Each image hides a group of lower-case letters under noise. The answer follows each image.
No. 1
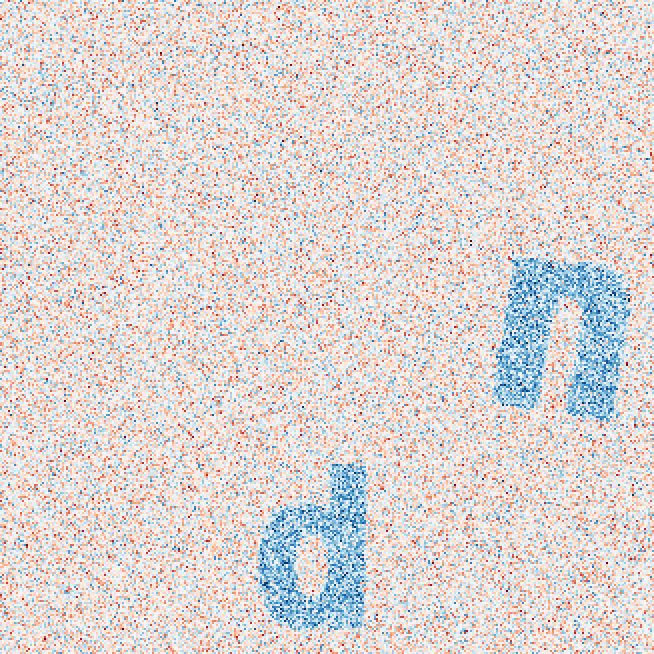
middle right: blue n; bottom middle: blue d
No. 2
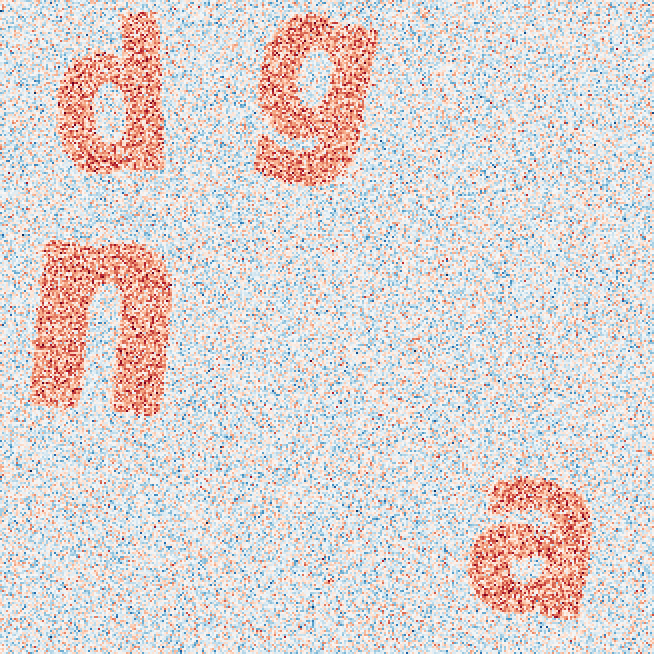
top left: red d; top middle: red g; middle left: red n; bottom right: red a
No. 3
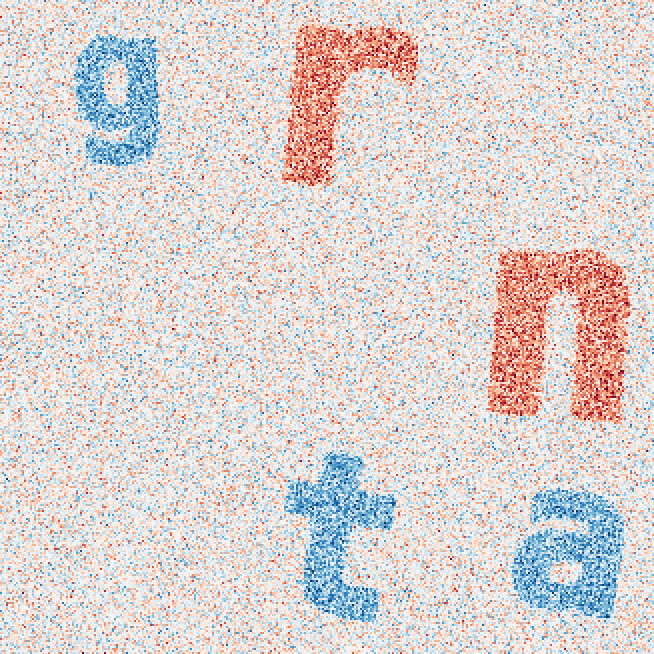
top left: blue g; top middle: red r; middle right: red n; bottom middle: blue t; bottom right: blue a
